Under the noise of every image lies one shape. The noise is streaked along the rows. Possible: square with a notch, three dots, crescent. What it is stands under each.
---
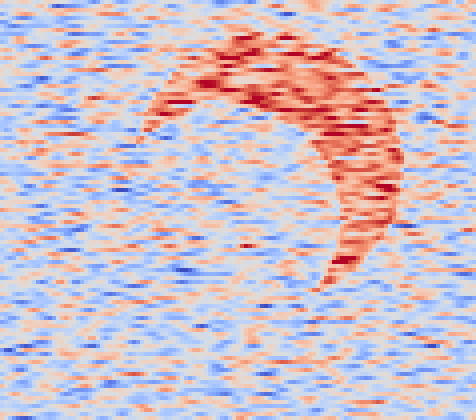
red crescent
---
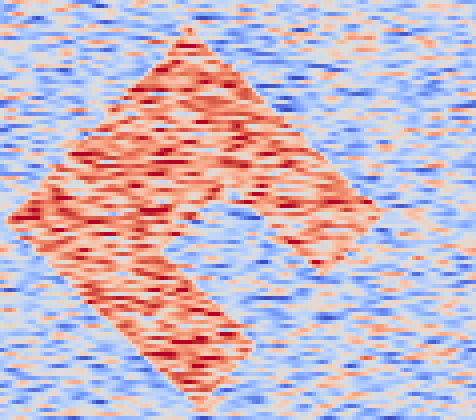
red square with a notch
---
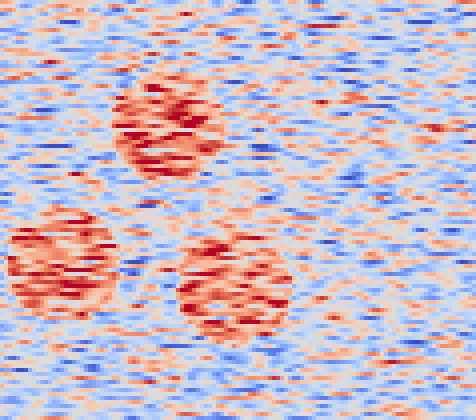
red three dots
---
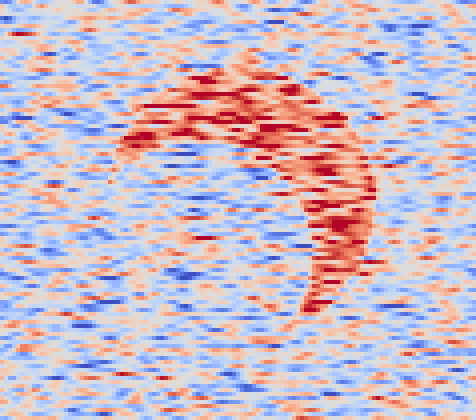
red crescent
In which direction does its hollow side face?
down and left
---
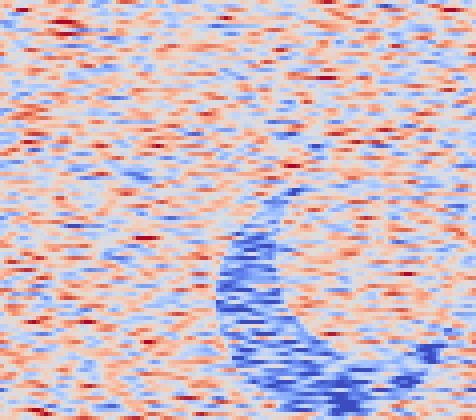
blue crescent
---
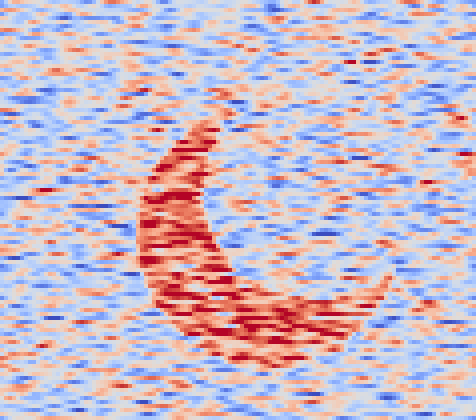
red crescent
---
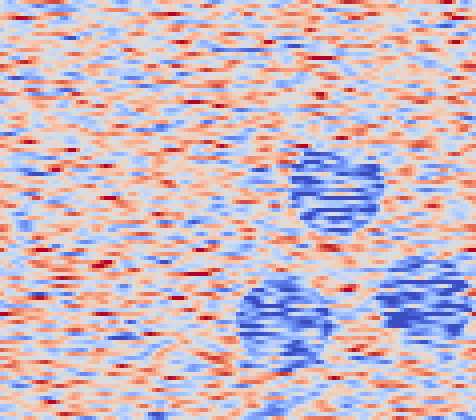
blue three dots
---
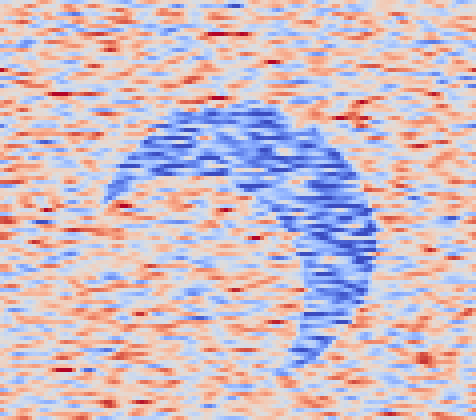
blue crescent
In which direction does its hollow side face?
down and left
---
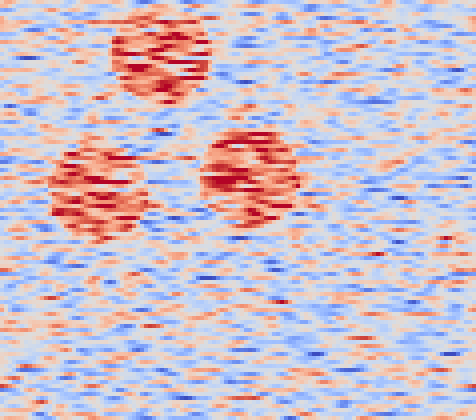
red three dots
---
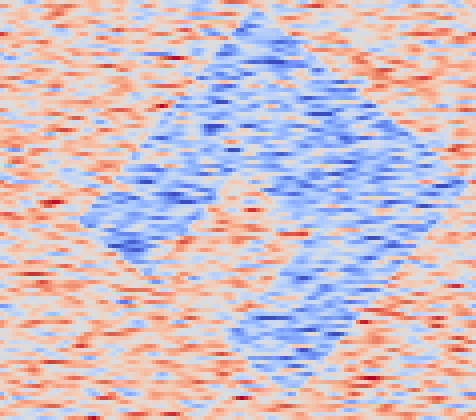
blue square with a notch
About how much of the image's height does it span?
nearly all
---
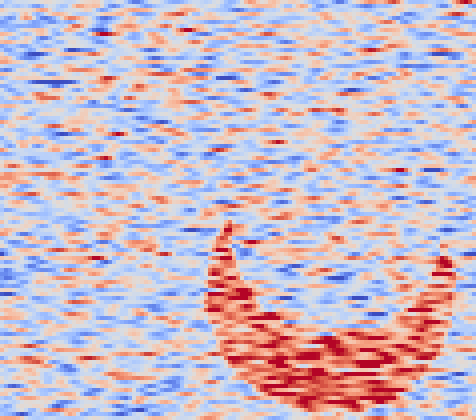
red crescent
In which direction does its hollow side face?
up
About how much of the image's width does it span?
half
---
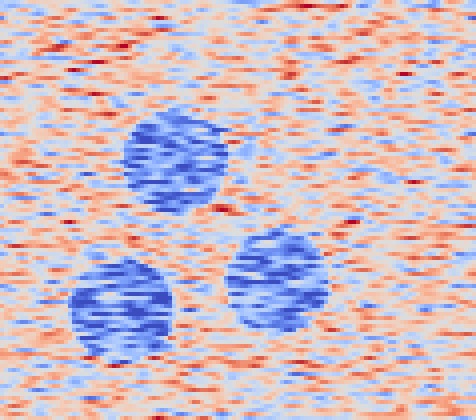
blue three dots
